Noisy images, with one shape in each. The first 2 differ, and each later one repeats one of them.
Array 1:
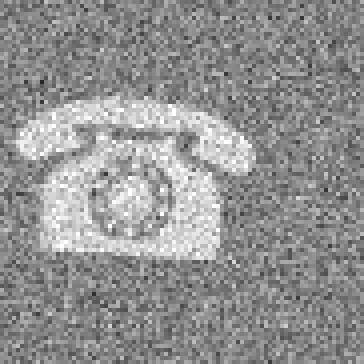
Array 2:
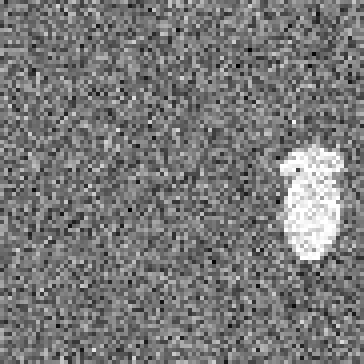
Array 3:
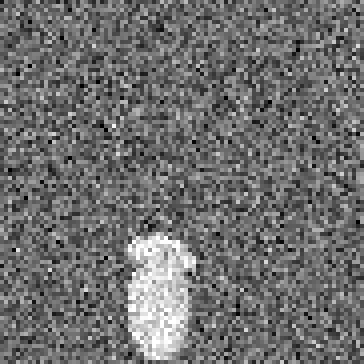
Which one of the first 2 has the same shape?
2
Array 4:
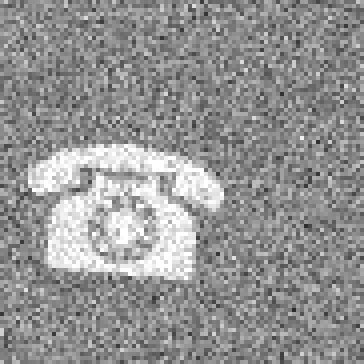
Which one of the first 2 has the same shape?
1
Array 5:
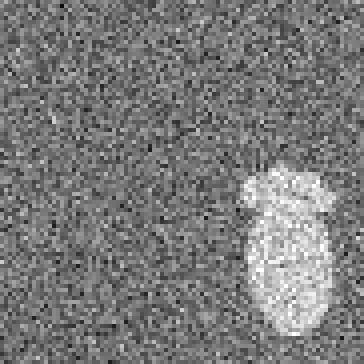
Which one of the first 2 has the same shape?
2
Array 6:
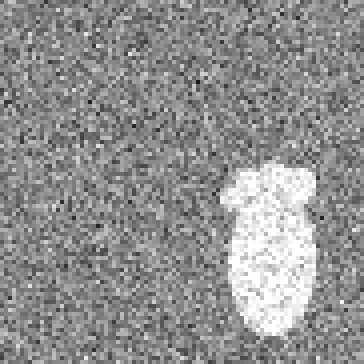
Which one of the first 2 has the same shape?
2
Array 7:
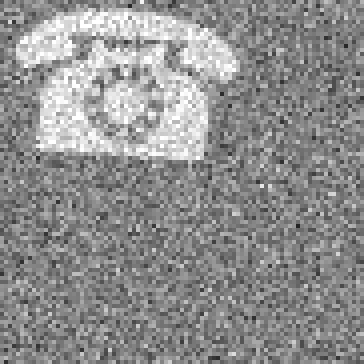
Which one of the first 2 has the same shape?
1
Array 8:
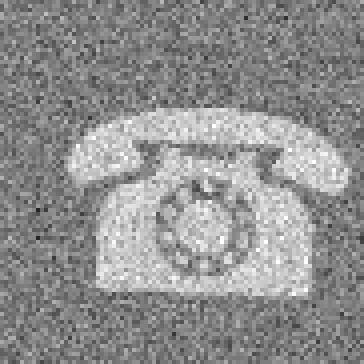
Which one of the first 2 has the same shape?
1
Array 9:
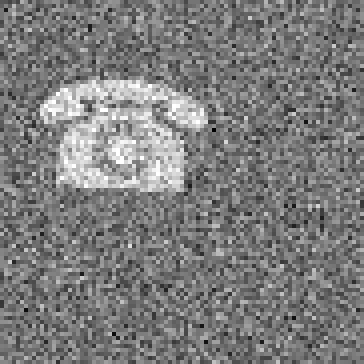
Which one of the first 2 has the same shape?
1
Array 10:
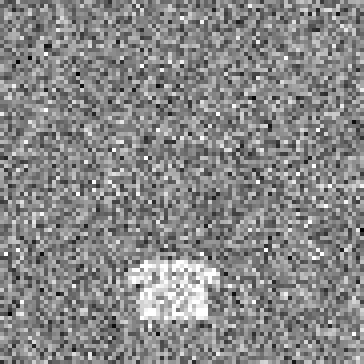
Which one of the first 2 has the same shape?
1
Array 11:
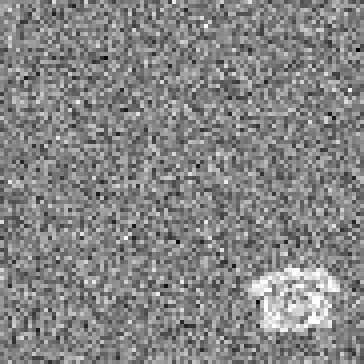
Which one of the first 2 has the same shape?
1
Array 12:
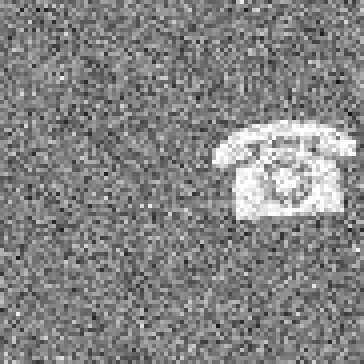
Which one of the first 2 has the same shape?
1
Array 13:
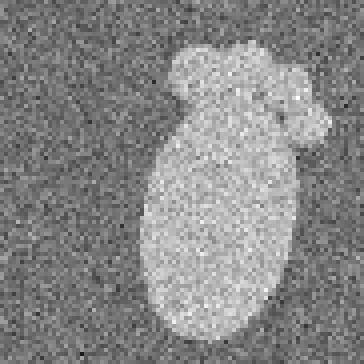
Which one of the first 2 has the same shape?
2
